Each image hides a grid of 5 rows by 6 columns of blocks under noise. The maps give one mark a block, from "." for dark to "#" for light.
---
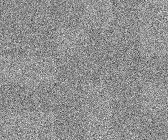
. . . # . #
. . # . . #
# # . . . .
. . . # . #
# # . # . .
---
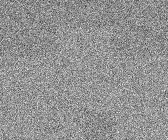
. . . . . .
. . # # . .
# # # # # #
# # # # # #
# # # . # #
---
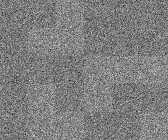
. . # . . .
. # # . . .
. . . # # #
. # . # . .
. # # . . #
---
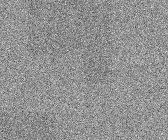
# . . . # #
# . . . # #
# # # . # #
# # # # # #
. . # # # #
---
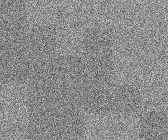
. # # # # #
. . # . # #
. . . . # #
# . . . . #
# . . # # .
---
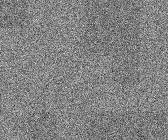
. # # . . #
# # # . . #
# # # # . #
# # # # # #
# . # . . .
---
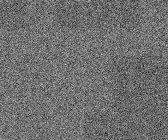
. # . . . #
# # # # # #
# # # # . .
# # # # . .
# # # . . .
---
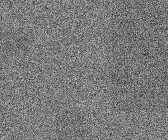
# # # # . .
. # # # . .
# # # # . .
# # # # . .
# # . # # #
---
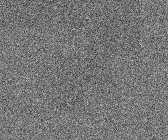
. . . . . #
# # # . . #
# # . . # #
# # . # # #
# # # # # #
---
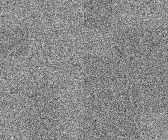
# # # . # #
. # # # . .
# # # . . .
# . # . . .
# . # . . #
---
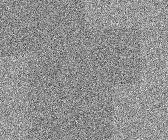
. . . # # #
. . . . . #
# . . . . #
# . . . # #
# . . . # #
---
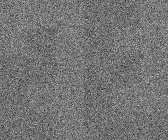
# # # . . #
# . # . # #
. . # . . #
. # # . # #
. . # . . .
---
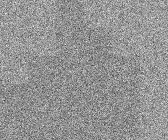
# # . # # #
# # . . # #
# . . . . #
. . . . . #
. . . . . #
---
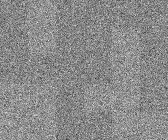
. # . . . .
. # . . # .
. . . . # .
# # . # # .
# # . . # #
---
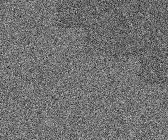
# # . . . .
# # # . . .
# # # # # .
# # # # # #
# # # # # #
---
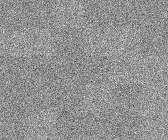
. . # . . .
# # . # # .
. . . . # #
. . . # . #
. # . . . #
